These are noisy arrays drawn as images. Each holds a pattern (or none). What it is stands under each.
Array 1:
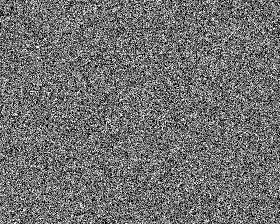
only noise
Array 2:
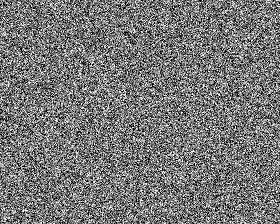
only noise
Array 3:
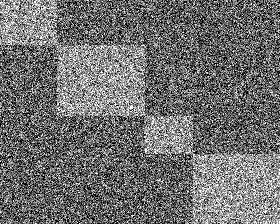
blocks along the diagonal
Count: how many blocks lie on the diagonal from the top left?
4
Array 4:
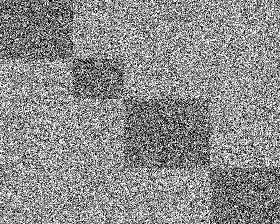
blocks along the diagonal
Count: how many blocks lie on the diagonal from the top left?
4
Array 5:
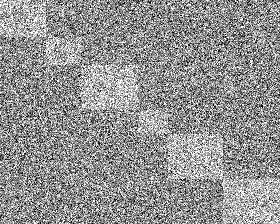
blocks along the diagonal
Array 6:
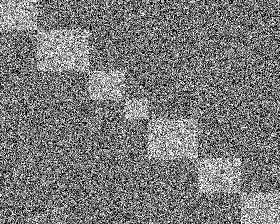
blocks along the diagonal
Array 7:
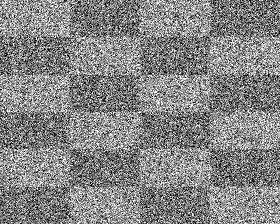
a checkerboard
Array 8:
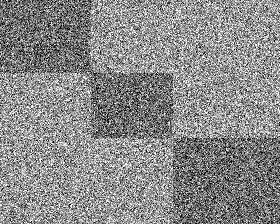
blocks along the diagonal
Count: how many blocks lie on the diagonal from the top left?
3
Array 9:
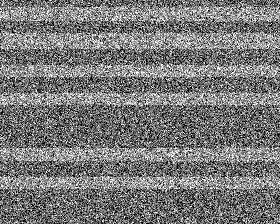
bands of rows
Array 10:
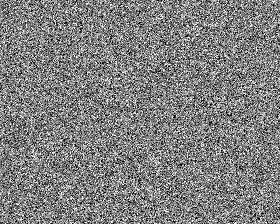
only noise
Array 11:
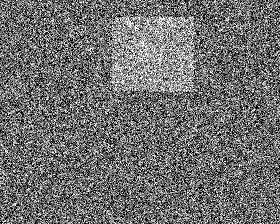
one block
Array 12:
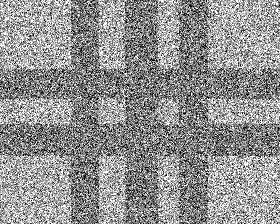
bands of rows crossing bands of columns
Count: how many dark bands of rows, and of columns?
2 and 3
